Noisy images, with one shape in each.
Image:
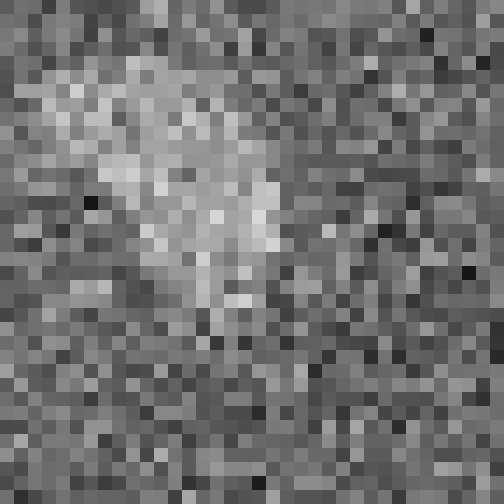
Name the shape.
half disc
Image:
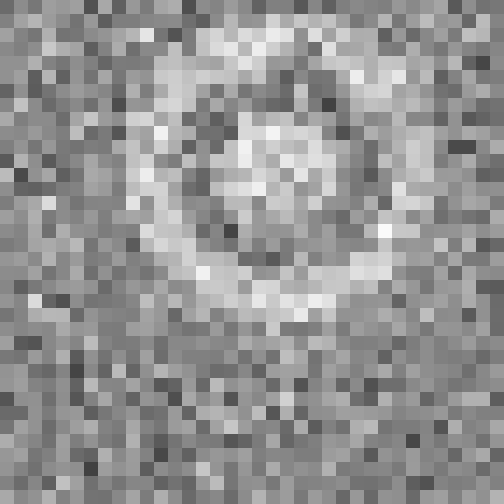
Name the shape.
bullseye
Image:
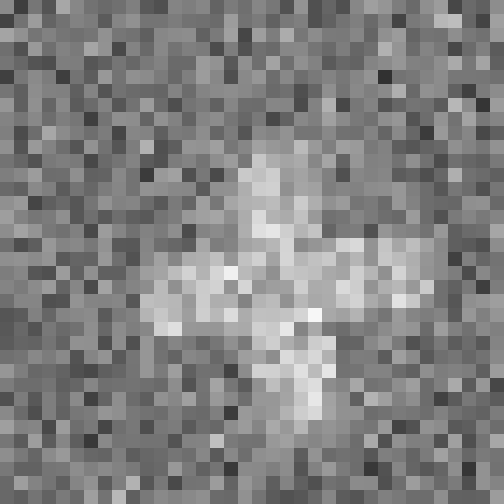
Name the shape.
cross
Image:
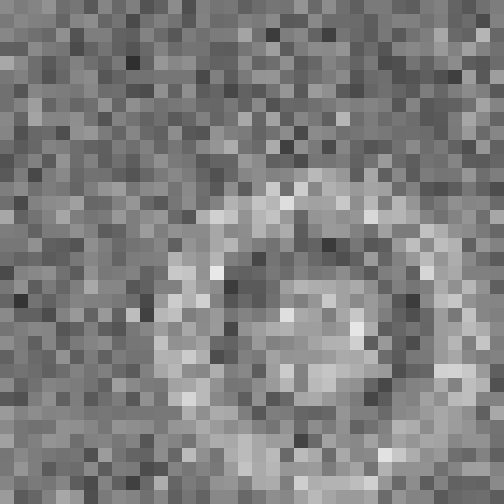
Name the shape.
bullseye
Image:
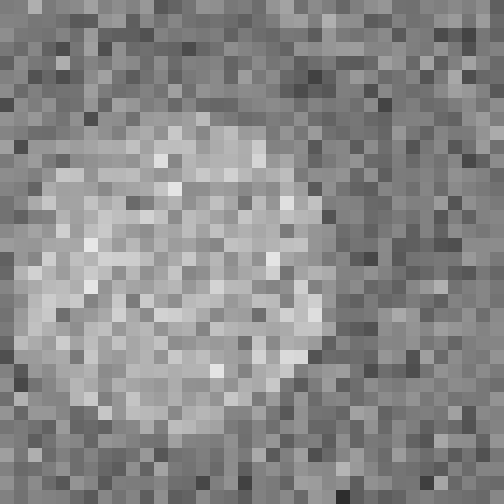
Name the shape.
disc
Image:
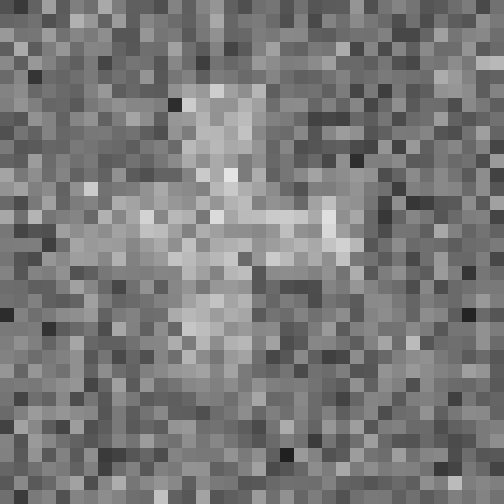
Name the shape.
cross
